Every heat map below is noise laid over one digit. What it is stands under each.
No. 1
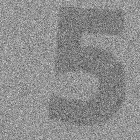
5
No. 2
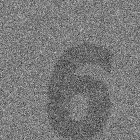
6
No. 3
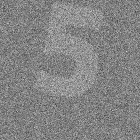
5
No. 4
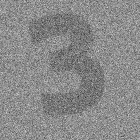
3
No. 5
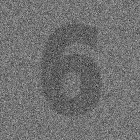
6
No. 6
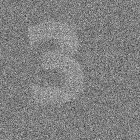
3
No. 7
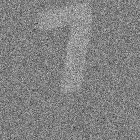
7
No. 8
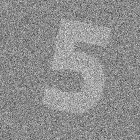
5
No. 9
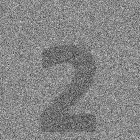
2
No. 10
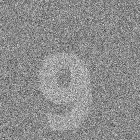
9
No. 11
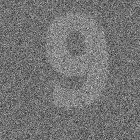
9
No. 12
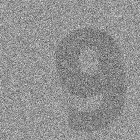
9
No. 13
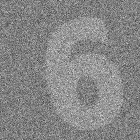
6
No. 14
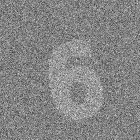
6
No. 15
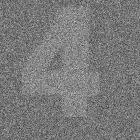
4
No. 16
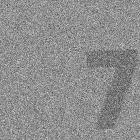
7
